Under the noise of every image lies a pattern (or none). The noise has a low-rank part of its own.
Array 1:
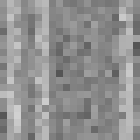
bands of columns
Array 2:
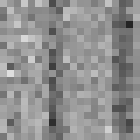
bands of columns
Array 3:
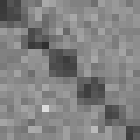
blocks along the diagonal
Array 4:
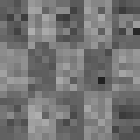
a checkerboard
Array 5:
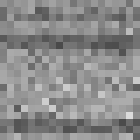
bands of rows
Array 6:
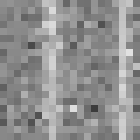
bands of columns
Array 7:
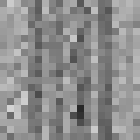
bands of columns
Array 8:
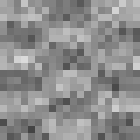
a checkerboard
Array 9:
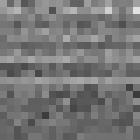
bands of rows
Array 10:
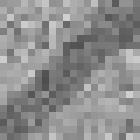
a diagonal band
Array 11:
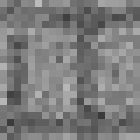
bands of rows crossing bands of columns
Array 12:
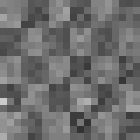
a checkerboard
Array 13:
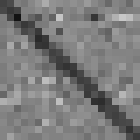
a diagonal band
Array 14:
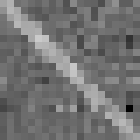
a diagonal band
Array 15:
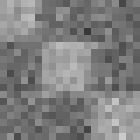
blocks along the diagonal
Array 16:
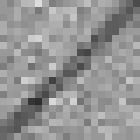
a diagonal band
